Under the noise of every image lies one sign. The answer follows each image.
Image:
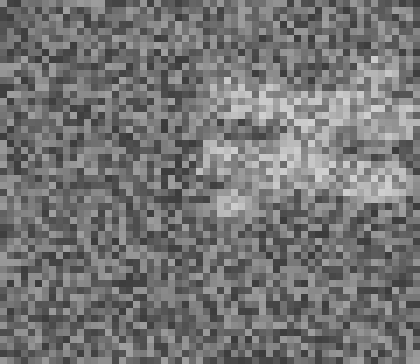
not-equal sign
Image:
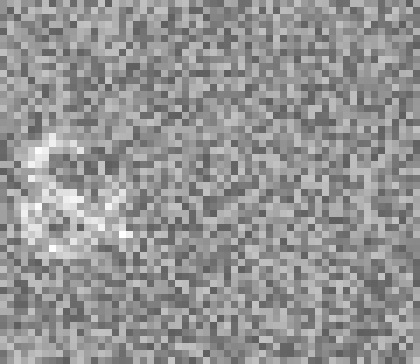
ampersand
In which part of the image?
middle left
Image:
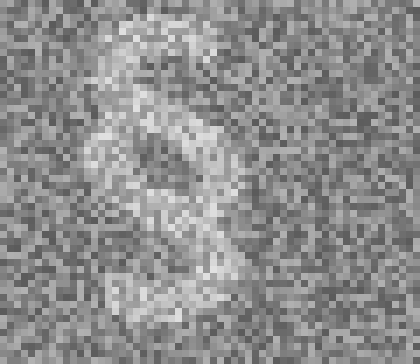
section sign
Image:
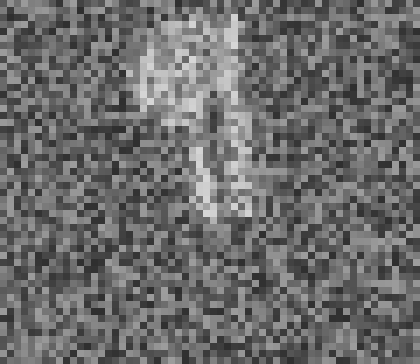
pilcrow
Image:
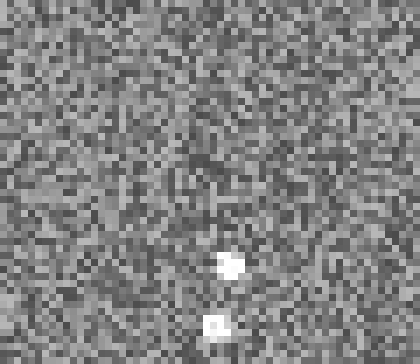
colon
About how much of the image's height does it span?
a quarter
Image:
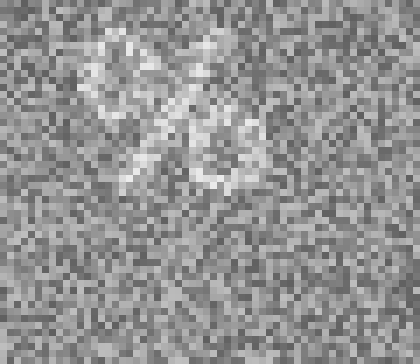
percent sign
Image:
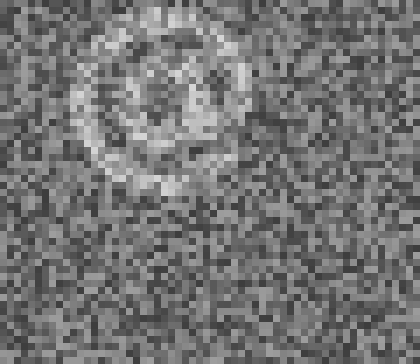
at sign
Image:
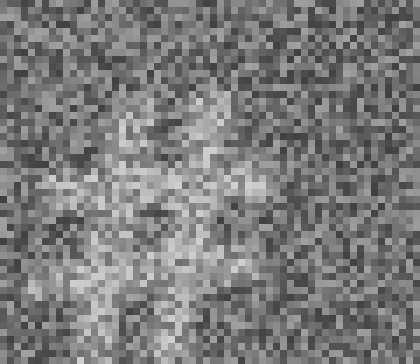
hash sign
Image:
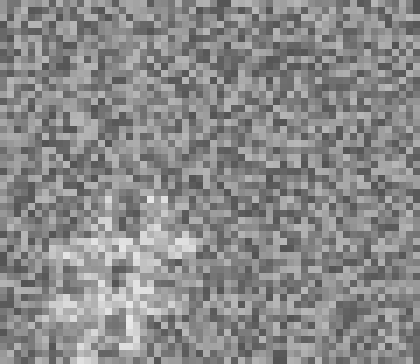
hash sign
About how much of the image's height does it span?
half
